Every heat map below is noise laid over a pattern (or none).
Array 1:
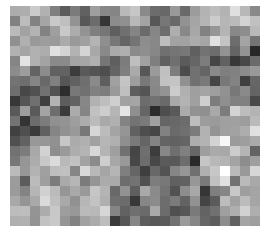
spokes from one point
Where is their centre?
top middle
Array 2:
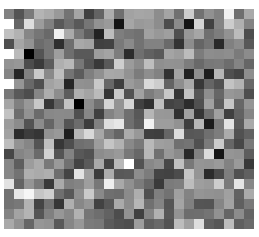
only noise
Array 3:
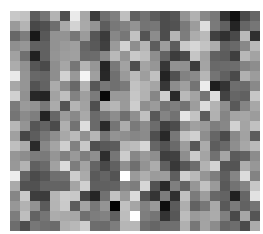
vertical stripes
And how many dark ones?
4
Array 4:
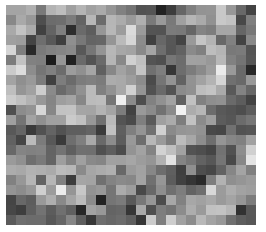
rings round one point
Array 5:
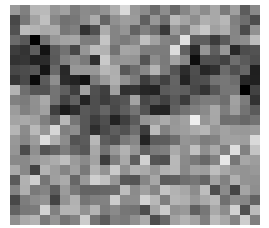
a wavy band
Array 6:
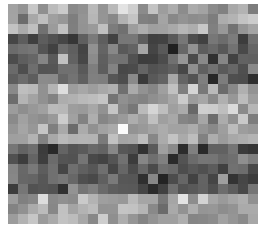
horizontal stripes
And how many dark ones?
2
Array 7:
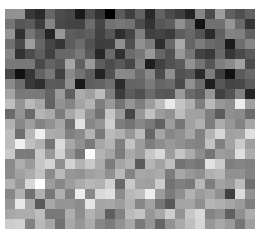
a sharp edge
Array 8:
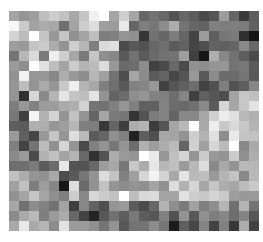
spokes from one point
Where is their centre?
bottom left
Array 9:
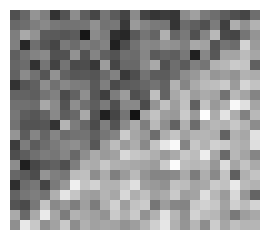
a sharp edge
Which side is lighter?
bottom right
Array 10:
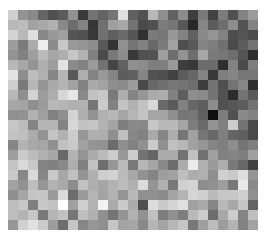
a sharp edge
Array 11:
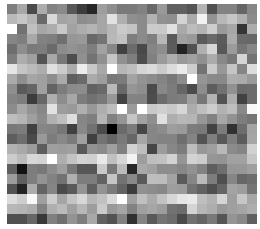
horizontal stripes
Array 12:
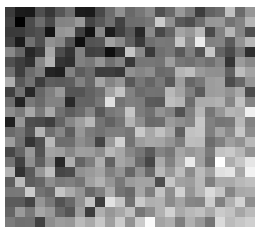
a smooth slope
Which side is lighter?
bottom right
